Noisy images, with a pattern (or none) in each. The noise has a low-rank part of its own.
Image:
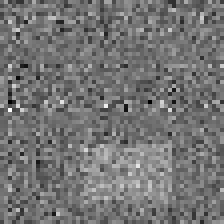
one block
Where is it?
bottom middle
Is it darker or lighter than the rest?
lighter
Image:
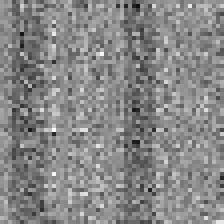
bands of columns
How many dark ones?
2
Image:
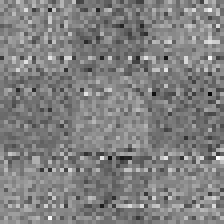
a checkerboard
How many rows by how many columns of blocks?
3 by 3
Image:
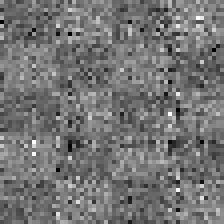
a checkerboard
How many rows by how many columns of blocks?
5 by 4
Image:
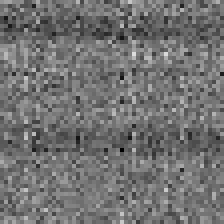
bands of rows
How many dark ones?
2
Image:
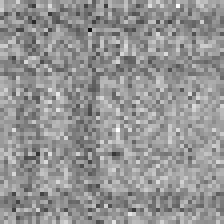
bands of rows crossing bands of columns
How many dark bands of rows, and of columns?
3 and 2
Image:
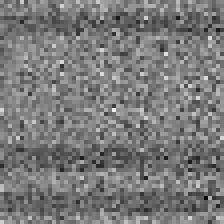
bands of rows
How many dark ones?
3
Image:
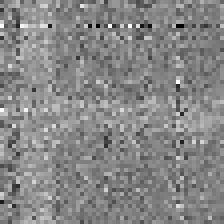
bands of rows crossing bands of columns
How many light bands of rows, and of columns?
1 and 1
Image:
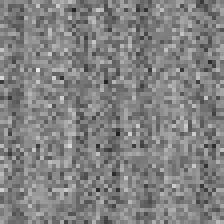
bands of columns
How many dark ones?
5
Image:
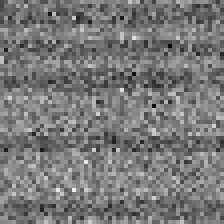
bands of rows
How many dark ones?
5
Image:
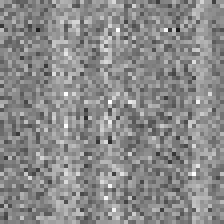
bands of columns
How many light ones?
3
